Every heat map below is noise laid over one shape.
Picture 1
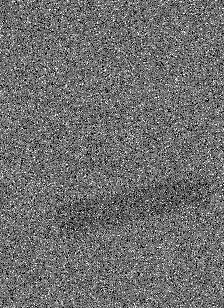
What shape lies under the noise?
bar
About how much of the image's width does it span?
two thirds
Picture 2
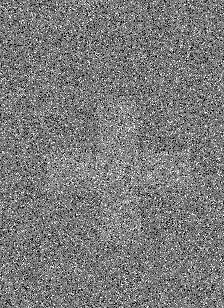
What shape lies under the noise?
cross
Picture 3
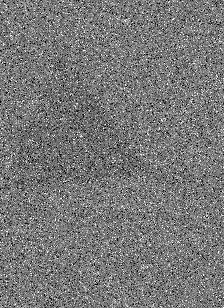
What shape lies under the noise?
triangle
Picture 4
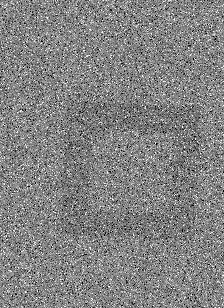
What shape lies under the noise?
square frame
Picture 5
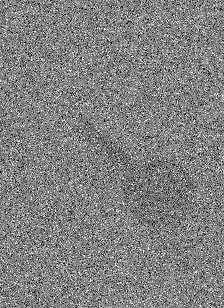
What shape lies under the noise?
lollipop
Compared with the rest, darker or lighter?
darker
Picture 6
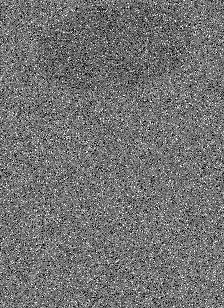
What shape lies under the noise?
ellipse
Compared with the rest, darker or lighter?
darker
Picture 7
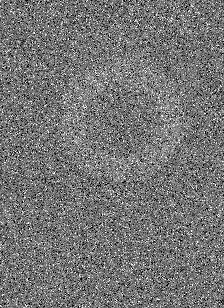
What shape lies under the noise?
ring
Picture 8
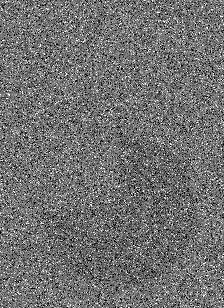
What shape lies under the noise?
disc with a wedge cut out
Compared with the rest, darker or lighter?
darker
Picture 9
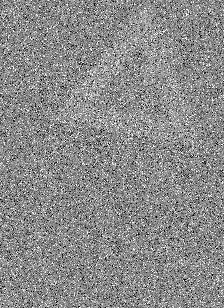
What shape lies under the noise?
triangle frame
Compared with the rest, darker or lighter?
lighter
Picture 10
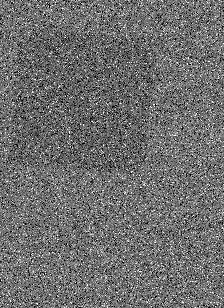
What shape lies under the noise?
square
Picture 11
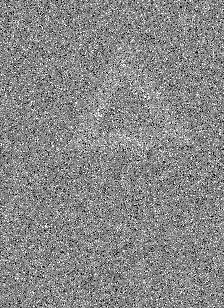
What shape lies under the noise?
triangle frame
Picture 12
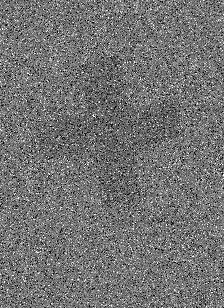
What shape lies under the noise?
cross
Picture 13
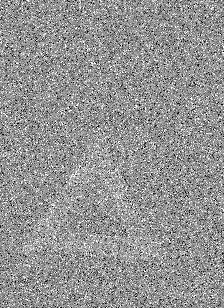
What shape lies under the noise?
triangle frame
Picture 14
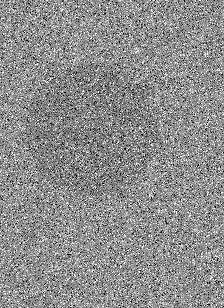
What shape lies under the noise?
disc
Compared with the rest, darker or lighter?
darker
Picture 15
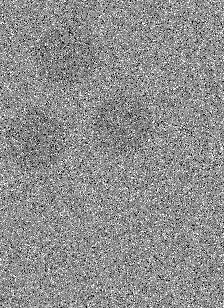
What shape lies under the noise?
three dots
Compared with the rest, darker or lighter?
darker
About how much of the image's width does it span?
two thirds
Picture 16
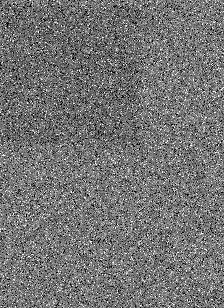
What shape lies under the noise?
square
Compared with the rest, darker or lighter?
darker
